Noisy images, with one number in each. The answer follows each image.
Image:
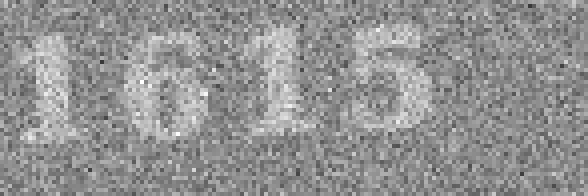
1615
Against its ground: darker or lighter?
lighter
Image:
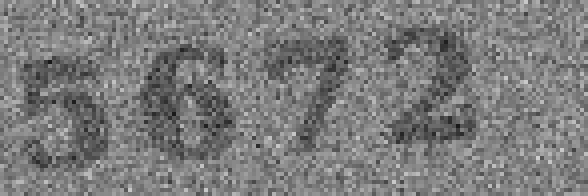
5672
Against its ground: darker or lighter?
darker
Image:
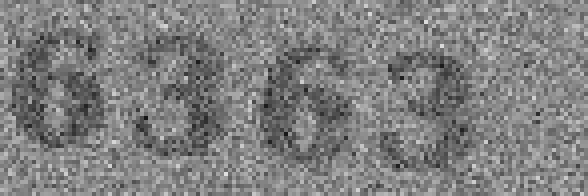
6363
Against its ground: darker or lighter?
darker
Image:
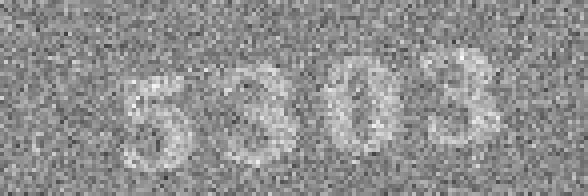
5303
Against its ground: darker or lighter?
lighter
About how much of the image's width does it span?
two thirds
